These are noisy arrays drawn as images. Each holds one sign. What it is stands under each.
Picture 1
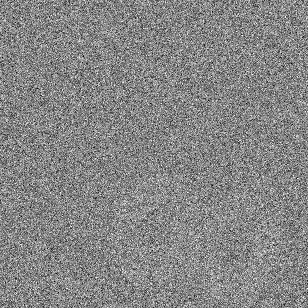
infinity sign
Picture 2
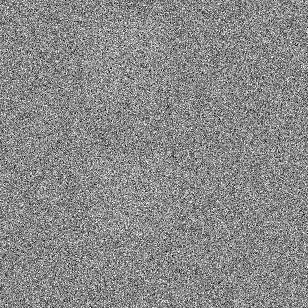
colon
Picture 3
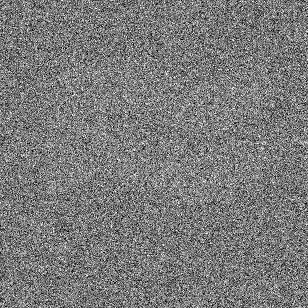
approximately sign
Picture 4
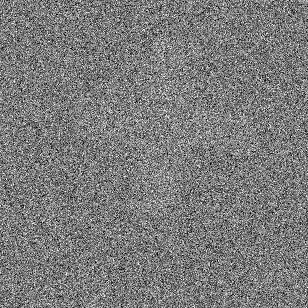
plus sign
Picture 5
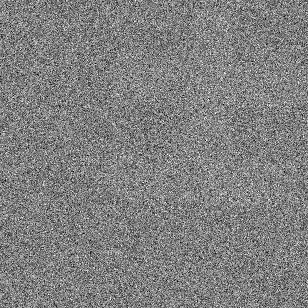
plus-minus sign
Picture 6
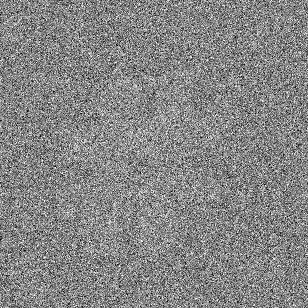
hash sign
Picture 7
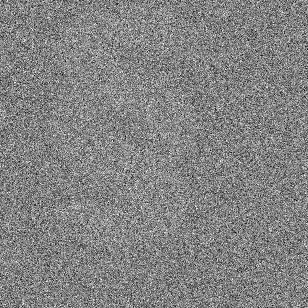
section sign
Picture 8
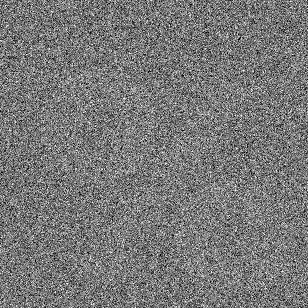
percent sign
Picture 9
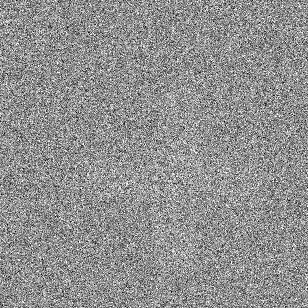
plus sign
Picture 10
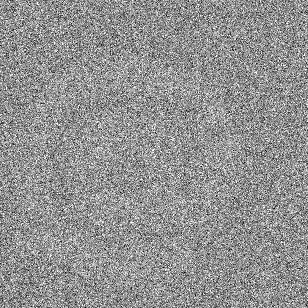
at sign
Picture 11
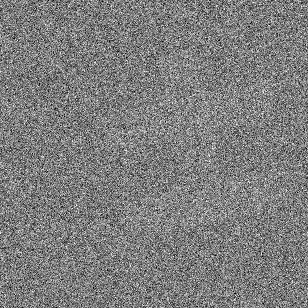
plus-minus sign
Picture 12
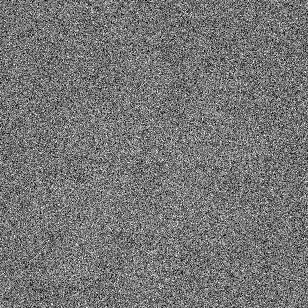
hash sign
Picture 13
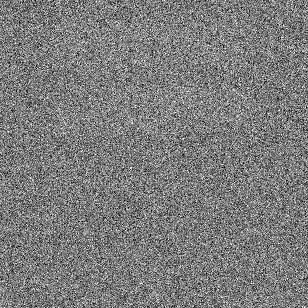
equals sign
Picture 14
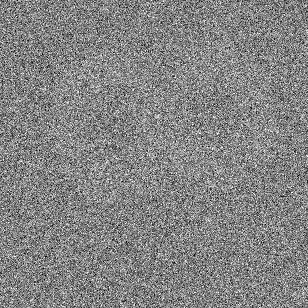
infinity sign
